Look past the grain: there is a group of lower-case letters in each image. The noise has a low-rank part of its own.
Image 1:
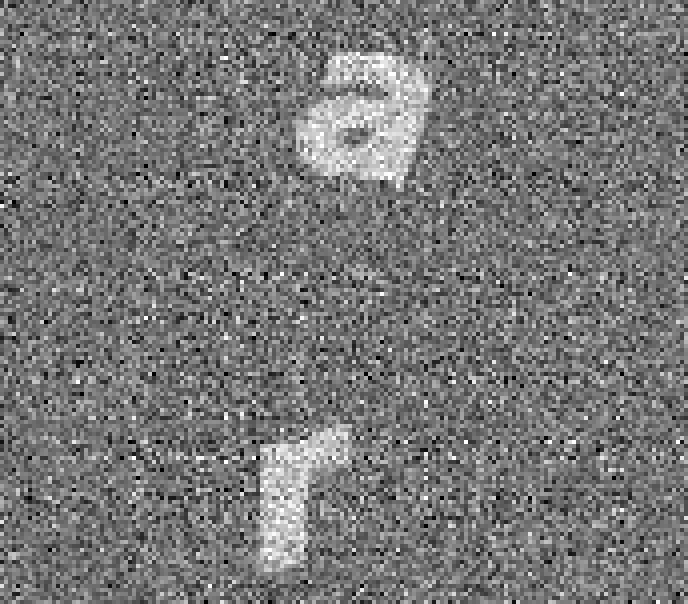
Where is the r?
bottom middle
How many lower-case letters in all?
2
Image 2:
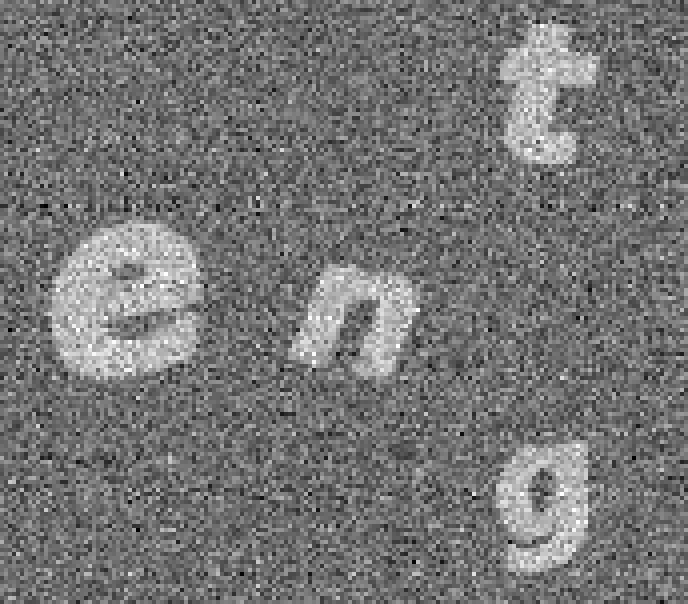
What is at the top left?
nothing
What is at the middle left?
e
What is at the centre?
n
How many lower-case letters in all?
4
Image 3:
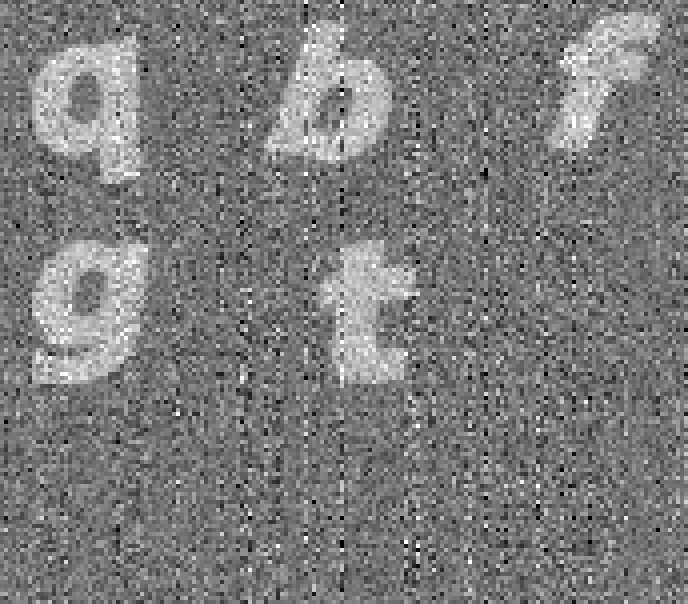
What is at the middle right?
nothing
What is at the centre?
t
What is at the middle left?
g
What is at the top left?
q
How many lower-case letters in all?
5
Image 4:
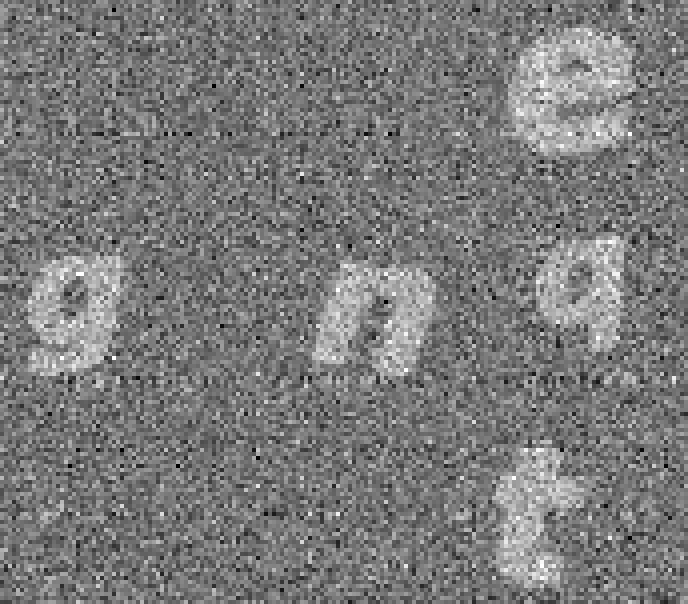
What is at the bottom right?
t
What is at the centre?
n
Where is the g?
middle left
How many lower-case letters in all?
5
